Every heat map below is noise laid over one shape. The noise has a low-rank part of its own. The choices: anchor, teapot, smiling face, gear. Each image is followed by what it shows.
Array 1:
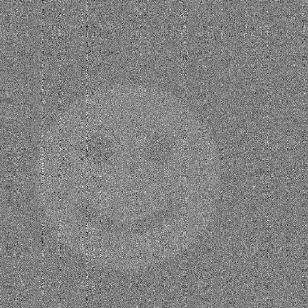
smiling face
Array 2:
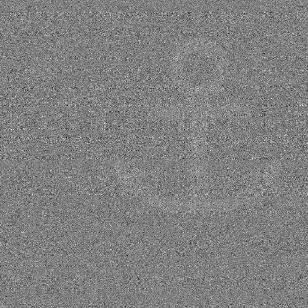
anchor
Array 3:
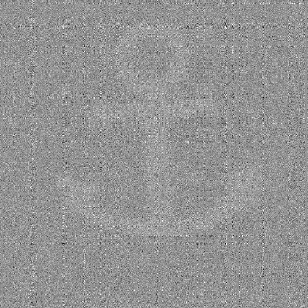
anchor
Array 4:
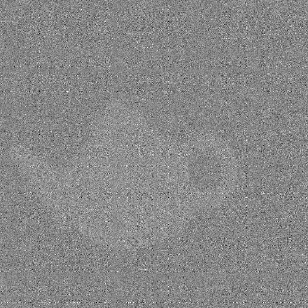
teapot
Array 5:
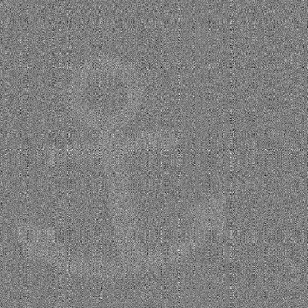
anchor
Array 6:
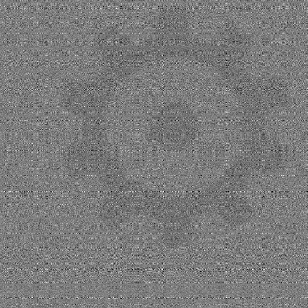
gear
